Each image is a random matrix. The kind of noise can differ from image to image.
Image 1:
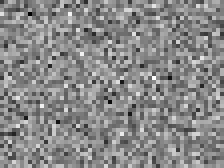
independent entries
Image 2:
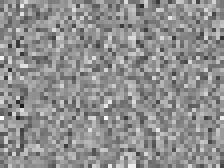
low rank plus noise
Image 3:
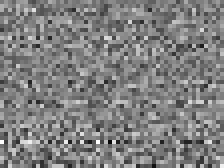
rows of uneven size
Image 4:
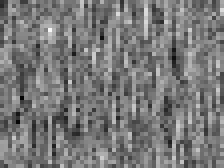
streaked along the columns
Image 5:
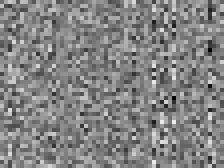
columns of uneven size
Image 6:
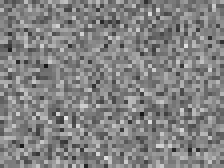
independent entries
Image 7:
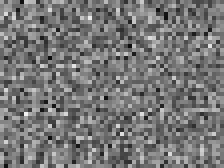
low rank plus noise
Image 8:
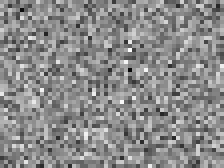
independent entries
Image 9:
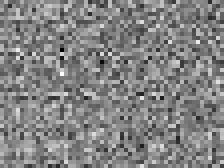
low rank plus noise
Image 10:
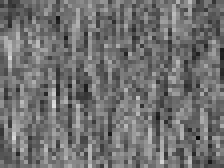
streaked along the columns
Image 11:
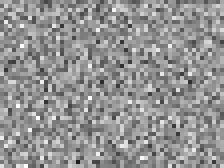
independent entries
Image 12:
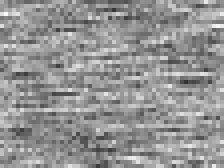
streaked along the rows
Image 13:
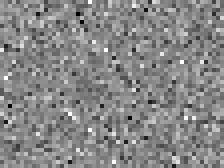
heavy tails
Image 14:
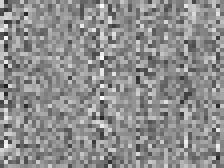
columns of uneven size
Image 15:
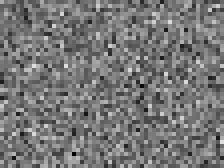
independent entries
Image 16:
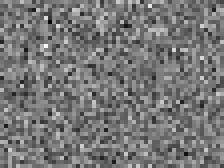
independent entries
